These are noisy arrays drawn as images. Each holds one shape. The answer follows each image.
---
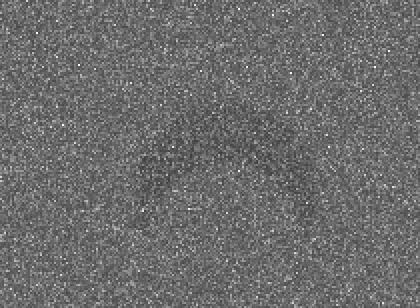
dark crescent, centre
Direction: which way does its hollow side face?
down
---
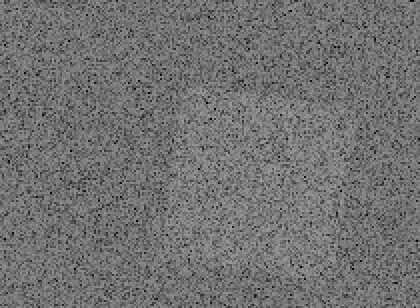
light square
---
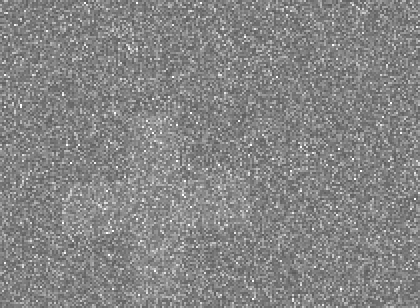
light cross
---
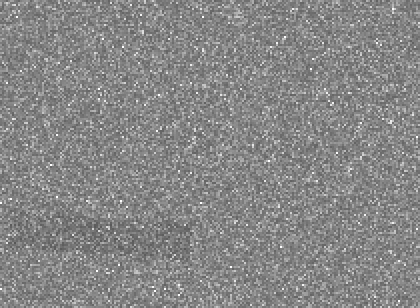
dark bar, bottom left
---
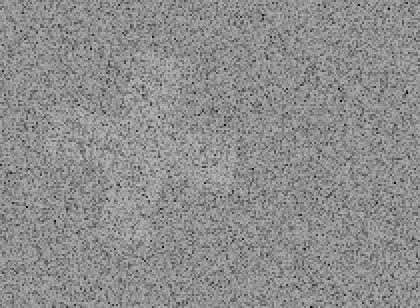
light cross
